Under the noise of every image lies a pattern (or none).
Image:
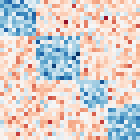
blocks along the diagonal
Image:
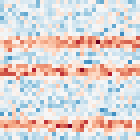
bands of rows
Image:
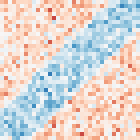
a diagonal band
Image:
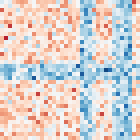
bands of rows crossing bands of columns
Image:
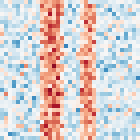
bands of columns
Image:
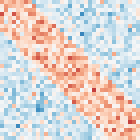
a diagonal band
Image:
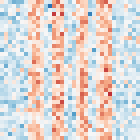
bands of columns
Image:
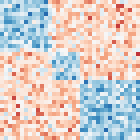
blocks along the diagonal
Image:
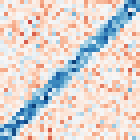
a diagonal band
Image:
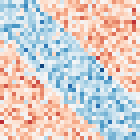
a diagonal band
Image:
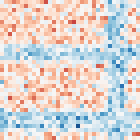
bands of rows crossing bands of columns
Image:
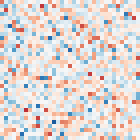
only noise
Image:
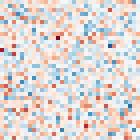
only noise
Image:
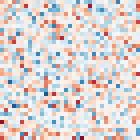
only noise
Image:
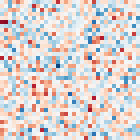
only noise
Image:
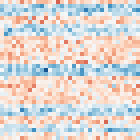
bands of rows
